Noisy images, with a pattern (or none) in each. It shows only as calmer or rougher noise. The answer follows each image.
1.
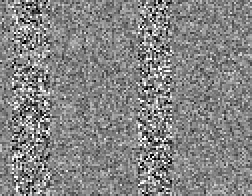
bands of columns
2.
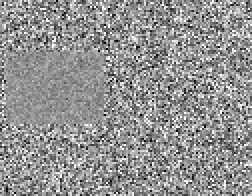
one block
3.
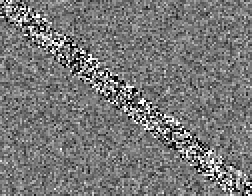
a diagonal band
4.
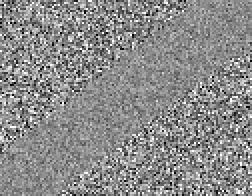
a diagonal band
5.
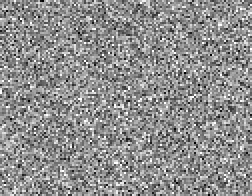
only noise
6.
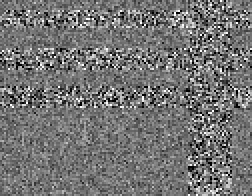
bands of rows crossing bands of columns
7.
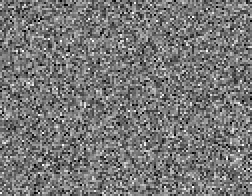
only noise
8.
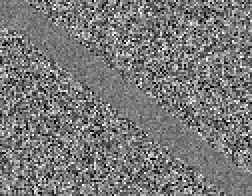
a diagonal band
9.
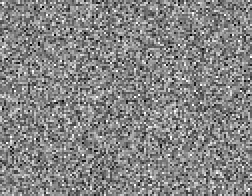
only noise
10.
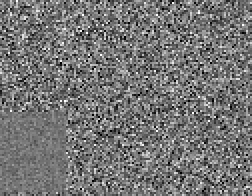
one block
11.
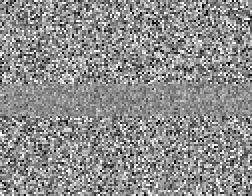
one band of rows
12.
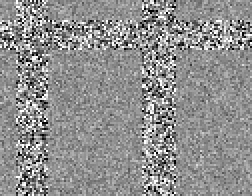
bands of rows crossing bands of columns
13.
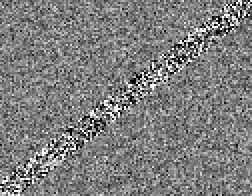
a diagonal band
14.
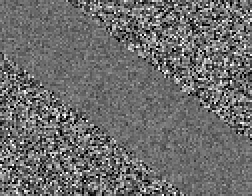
a diagonal band
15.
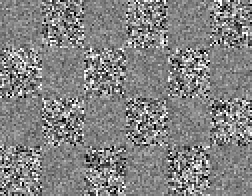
a checkerboard
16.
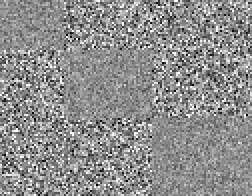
blocks along the diagonal
